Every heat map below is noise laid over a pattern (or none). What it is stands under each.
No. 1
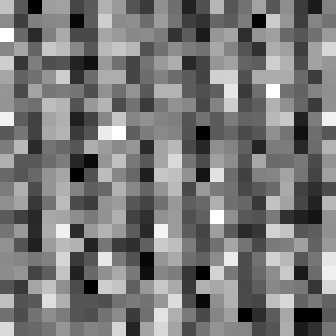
vertical stripes
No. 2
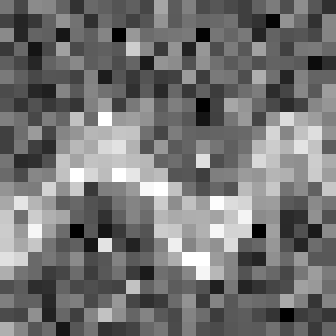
a wavy band
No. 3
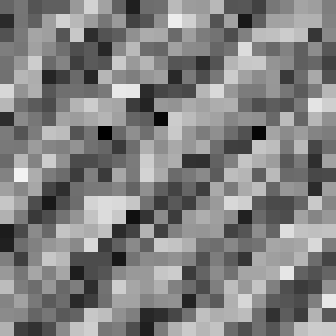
diagonal stripes
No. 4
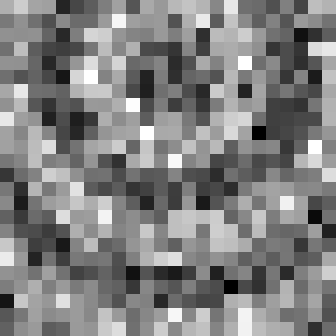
rings round one point
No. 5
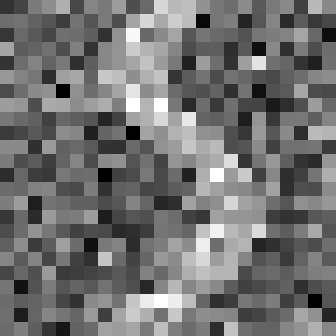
a wavy band
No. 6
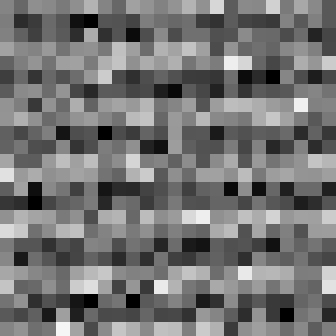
horizontal stripes
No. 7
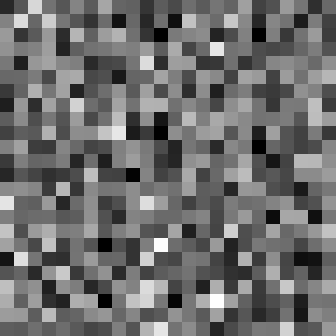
only noise
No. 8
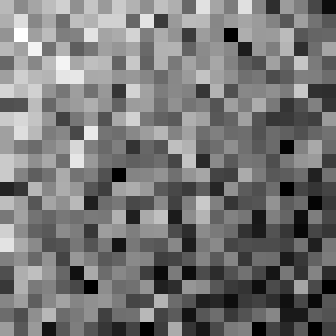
a smooth slope
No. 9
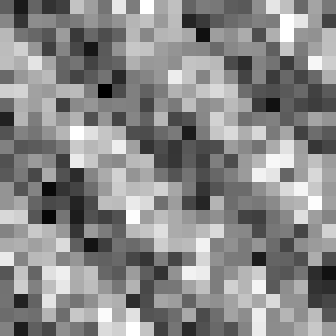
diagonal stripes
